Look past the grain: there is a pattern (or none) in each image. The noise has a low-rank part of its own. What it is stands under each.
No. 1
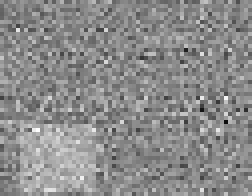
one block
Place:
bottom left
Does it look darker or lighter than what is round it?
lighter
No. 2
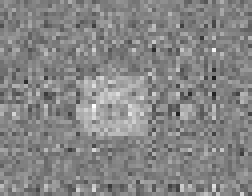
one block
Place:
centre
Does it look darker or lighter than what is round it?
lighter
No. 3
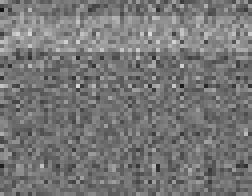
one band of rows
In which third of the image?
top
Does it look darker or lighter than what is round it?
lighter
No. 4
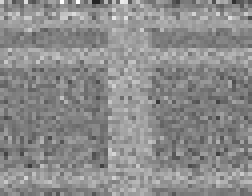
bands of rows crossing bands of columns
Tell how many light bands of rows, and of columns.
3 and 1
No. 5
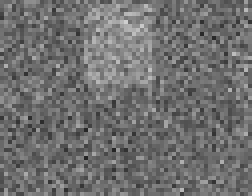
one block
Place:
top middle
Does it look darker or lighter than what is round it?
lighter
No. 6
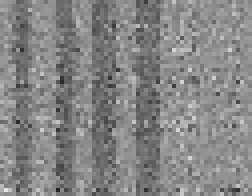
bands of columns
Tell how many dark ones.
4
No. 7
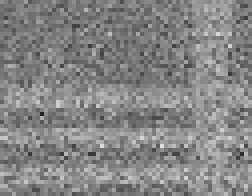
bands of rows crossing bands of columns
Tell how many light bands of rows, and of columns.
3 and 1
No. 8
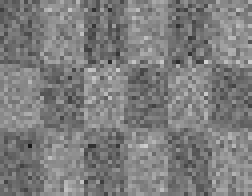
a checkerboard
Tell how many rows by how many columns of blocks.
3 by 6
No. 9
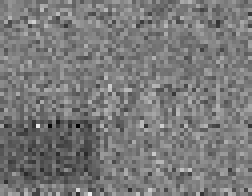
one block
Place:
bottom left
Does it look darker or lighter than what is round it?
darker
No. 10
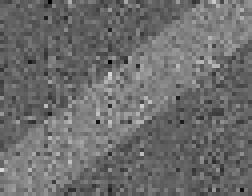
a diagonal band
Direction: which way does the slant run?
bottom left to top right
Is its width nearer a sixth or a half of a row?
a half
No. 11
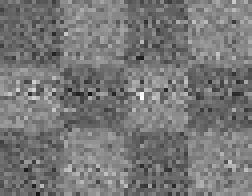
a checkerboard
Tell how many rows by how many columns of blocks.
3 by 4
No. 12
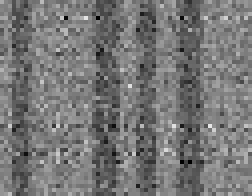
bands of columns
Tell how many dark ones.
4
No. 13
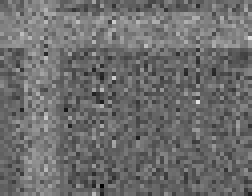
bands of rows crossing bands of columns
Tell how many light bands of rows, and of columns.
1 and 1
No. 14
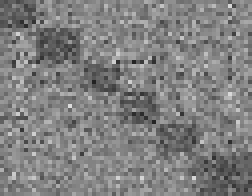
blocks along the diagonal
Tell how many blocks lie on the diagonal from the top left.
6
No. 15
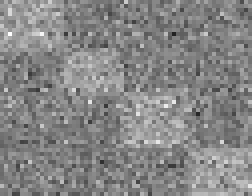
blocks along the diagonal
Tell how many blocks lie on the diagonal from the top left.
4
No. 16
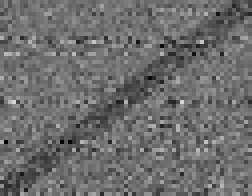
a diagonal band
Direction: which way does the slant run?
bottom left to top right
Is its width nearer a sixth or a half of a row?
a sixth
